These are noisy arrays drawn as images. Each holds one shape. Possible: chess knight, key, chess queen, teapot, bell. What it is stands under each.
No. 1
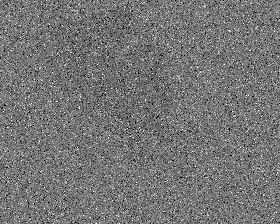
chess knight
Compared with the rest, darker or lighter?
darker
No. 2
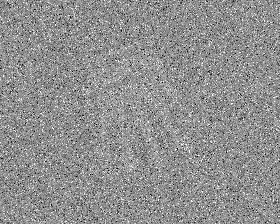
chess queen
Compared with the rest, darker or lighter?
lighter
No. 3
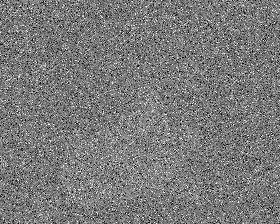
bell
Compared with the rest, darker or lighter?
lighter
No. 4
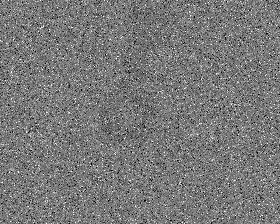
key
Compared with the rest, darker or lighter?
darker
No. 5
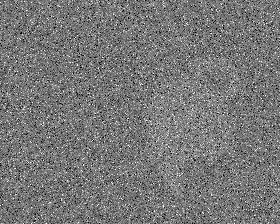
teapot
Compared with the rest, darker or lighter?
lighter
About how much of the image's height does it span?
two thirds
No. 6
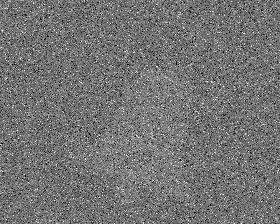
bell
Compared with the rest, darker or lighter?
lighter
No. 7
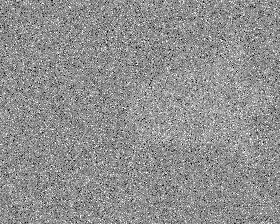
bell
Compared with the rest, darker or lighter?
lighter
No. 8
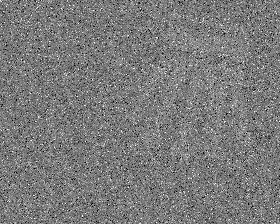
chess queen
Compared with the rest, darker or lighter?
lighter
